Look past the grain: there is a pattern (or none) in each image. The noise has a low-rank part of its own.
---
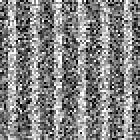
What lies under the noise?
vertical stripes
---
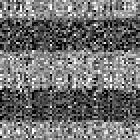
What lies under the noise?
horizontal stripes
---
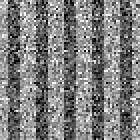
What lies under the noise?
vertical stripes
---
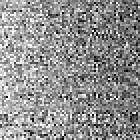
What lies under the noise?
a smooth slope
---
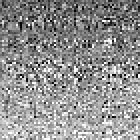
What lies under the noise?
a smooth slope
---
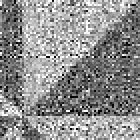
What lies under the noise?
spokes from one point
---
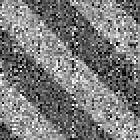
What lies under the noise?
diagonal stripes
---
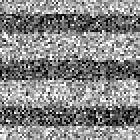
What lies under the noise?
horizontal stripes
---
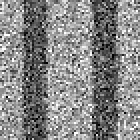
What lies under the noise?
vertical stripes
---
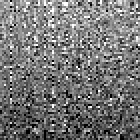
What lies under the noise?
a smooth slope
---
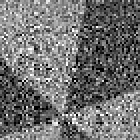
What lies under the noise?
spokes from one point
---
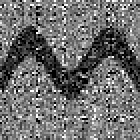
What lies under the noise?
a wavy band
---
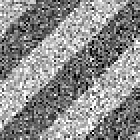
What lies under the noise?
diagonal stripes
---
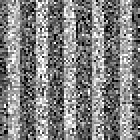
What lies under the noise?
vertical stripes
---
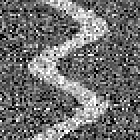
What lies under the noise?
a wavy band
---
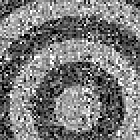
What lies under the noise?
rings round one point
